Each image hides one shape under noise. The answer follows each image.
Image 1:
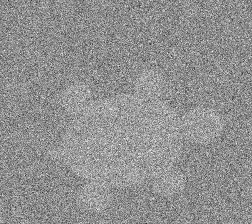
turtle
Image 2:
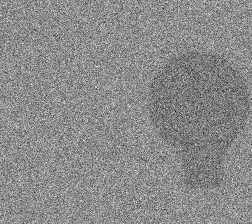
light bulb
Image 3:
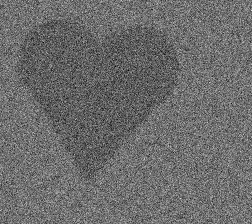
heart
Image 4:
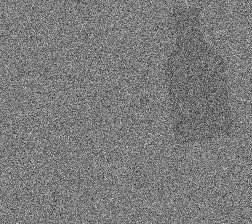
bottle
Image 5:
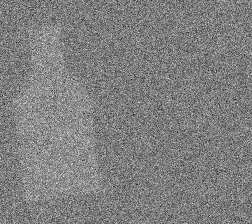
bottle
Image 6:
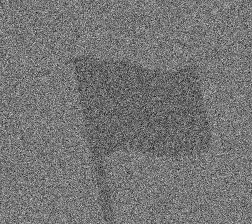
flag
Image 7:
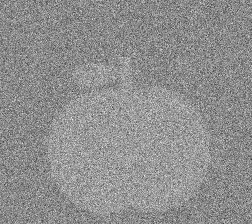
apple
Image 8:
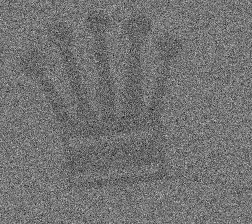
chess queen
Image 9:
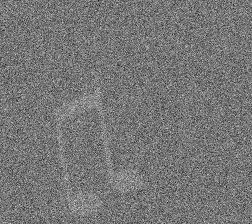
pair of musical notes
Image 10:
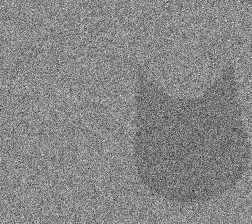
cat's head
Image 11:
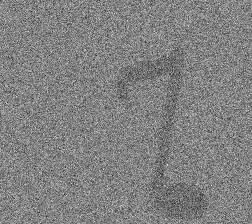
musical note
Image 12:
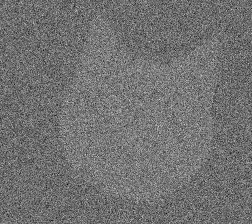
cat's head
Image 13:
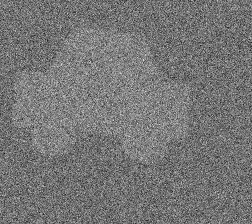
car
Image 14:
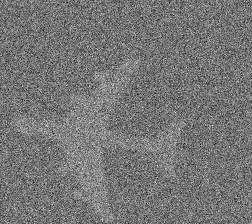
airplane
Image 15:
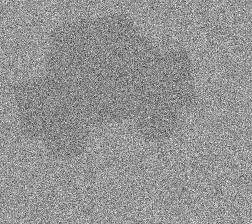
car
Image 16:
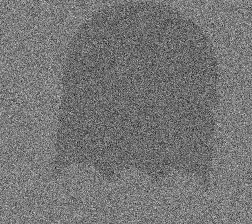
ghost
